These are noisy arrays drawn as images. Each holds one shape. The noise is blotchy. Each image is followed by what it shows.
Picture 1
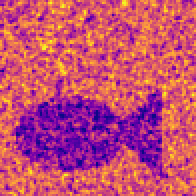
fish
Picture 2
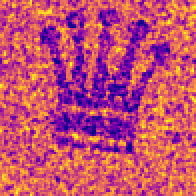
chess queen
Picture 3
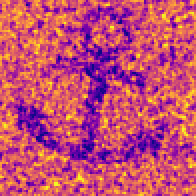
anchor
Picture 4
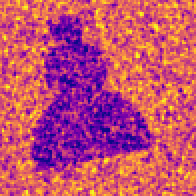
chess pawn
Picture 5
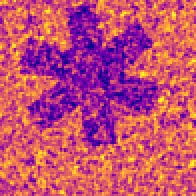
asterisk
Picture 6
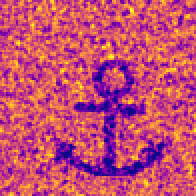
anchor
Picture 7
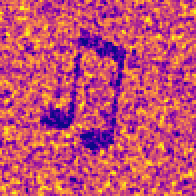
pair of musical notes
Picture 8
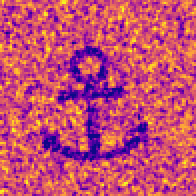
anchor
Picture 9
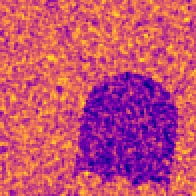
ghost
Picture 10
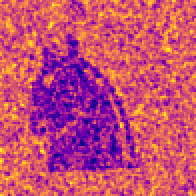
chess knight
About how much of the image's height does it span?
two thirds
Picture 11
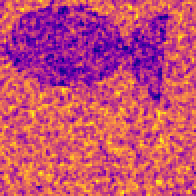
fish
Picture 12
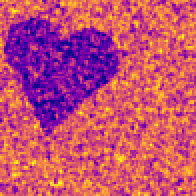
heart
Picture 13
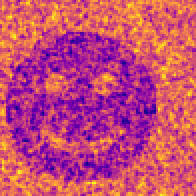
smiling face
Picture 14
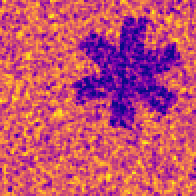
asterisk
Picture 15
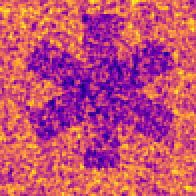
asterisk
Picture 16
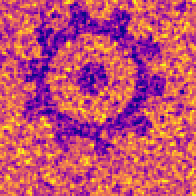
gear
